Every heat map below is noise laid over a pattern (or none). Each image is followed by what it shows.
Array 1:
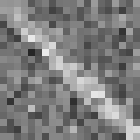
a diagonal band
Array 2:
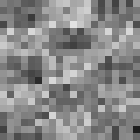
a checkerboard
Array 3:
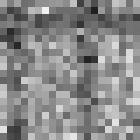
bands of rows crossing bands of columns
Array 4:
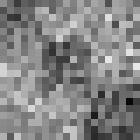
blocks along the diagonal
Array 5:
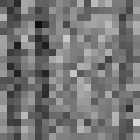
bands of columns
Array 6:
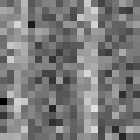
bands of columns
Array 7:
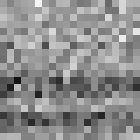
bands of rows
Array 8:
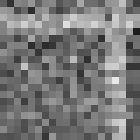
bands of rows crossing bands of columns
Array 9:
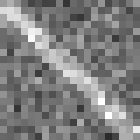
a diagonal band
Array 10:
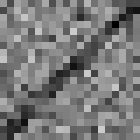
a diagonal band
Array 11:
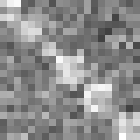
blocks along the diagonal
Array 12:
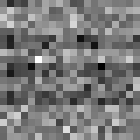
bands of rows
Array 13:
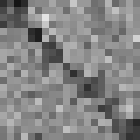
blocks along the diagonal
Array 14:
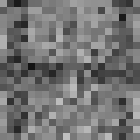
bands of rows crossing bands of columns
